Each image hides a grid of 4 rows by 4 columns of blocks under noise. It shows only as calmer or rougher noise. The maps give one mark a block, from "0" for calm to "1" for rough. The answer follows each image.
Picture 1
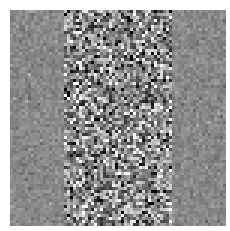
0110
0110
0110
0110
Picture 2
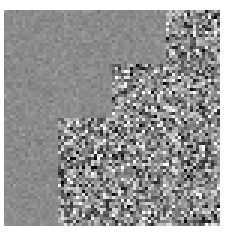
0001
0011
0111
0111
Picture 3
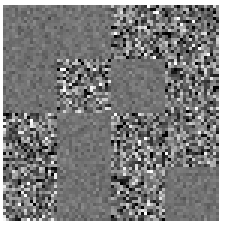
0011
0101
1011
1010
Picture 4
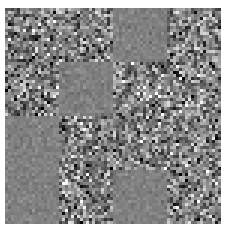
1101
1011
0111
0101
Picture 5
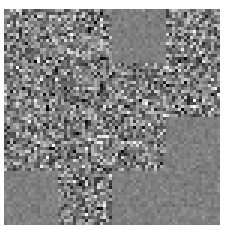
1101
1111
1110
0100
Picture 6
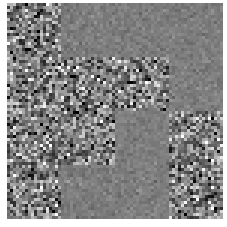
1000
1110
1101
1001
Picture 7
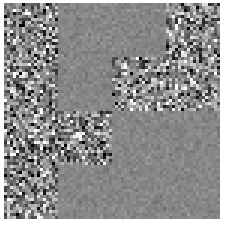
1001
1011
1100
1000
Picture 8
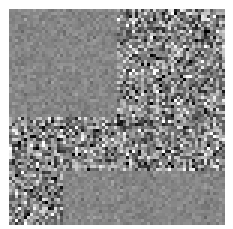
0011
0011
1111
1000
